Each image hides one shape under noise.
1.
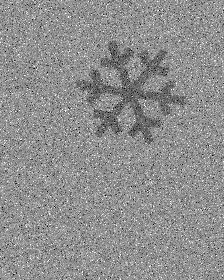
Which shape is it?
snowflake
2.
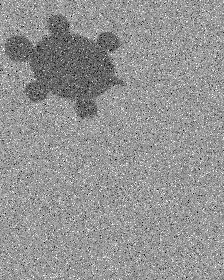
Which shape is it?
turtle
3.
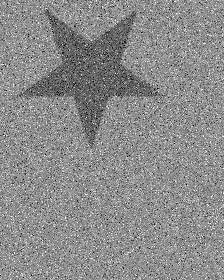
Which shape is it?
star
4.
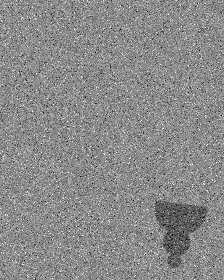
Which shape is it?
chess pawn
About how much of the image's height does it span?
a quarter
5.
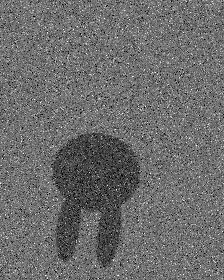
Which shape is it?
rabbit's head
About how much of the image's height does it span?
half
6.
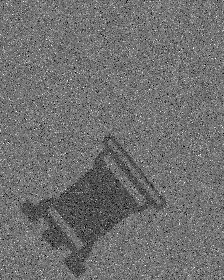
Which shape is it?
chess rook
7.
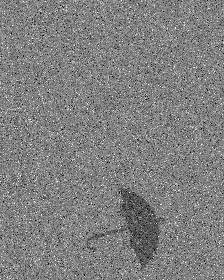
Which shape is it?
umbrella
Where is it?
bottom middle
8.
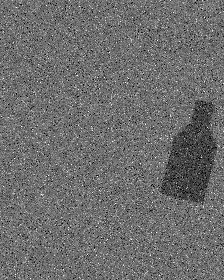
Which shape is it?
bottle
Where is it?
middle right
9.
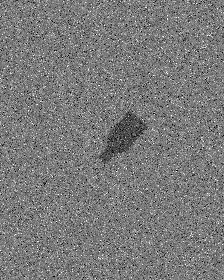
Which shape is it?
bottle
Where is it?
centre
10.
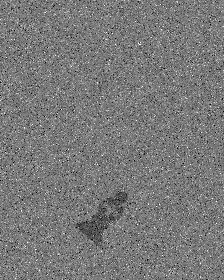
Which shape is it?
chess bishop
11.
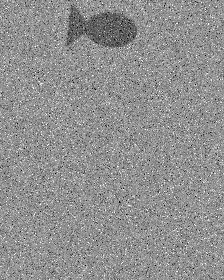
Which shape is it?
fish
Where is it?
top middle
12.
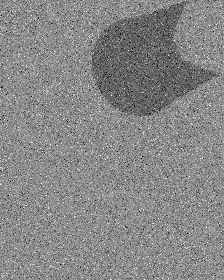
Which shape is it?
cat's head
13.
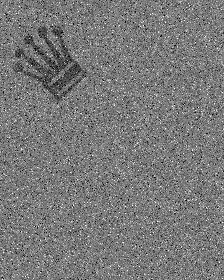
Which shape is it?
chess queen
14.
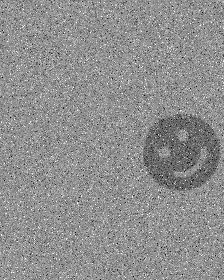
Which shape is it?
smiling face
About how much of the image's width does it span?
a third
